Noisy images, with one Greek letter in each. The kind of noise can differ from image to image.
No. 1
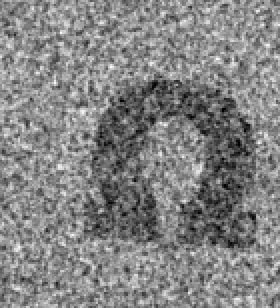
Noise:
blotchy
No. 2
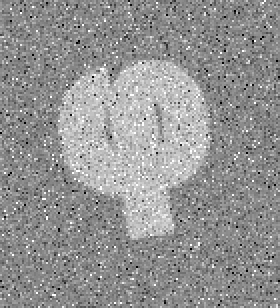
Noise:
heavy tails
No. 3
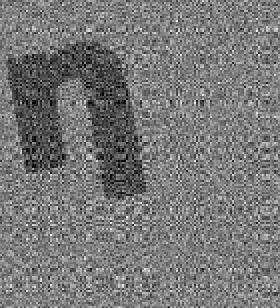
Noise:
low rank plus noise
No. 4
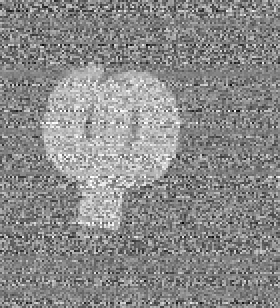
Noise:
rows of uneven size
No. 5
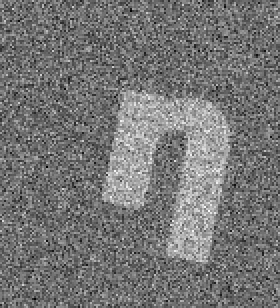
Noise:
independent entries
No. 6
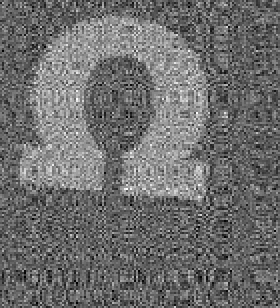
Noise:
low rank plus noise
